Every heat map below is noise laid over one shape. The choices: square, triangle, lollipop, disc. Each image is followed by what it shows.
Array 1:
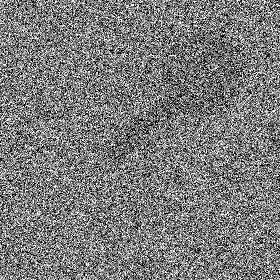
lollipop
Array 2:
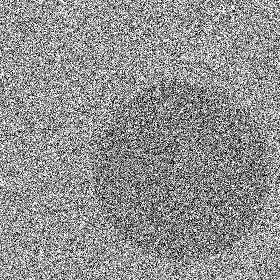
disc
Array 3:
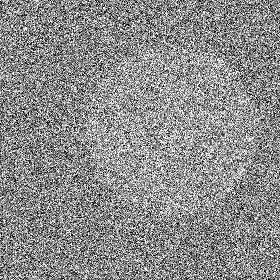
disc
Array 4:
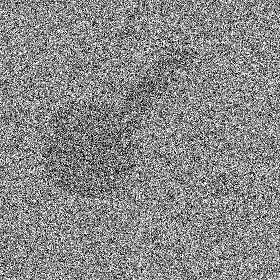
lollipop
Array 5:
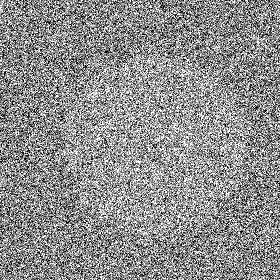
disc
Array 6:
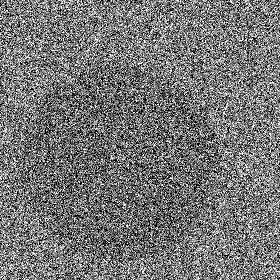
disc
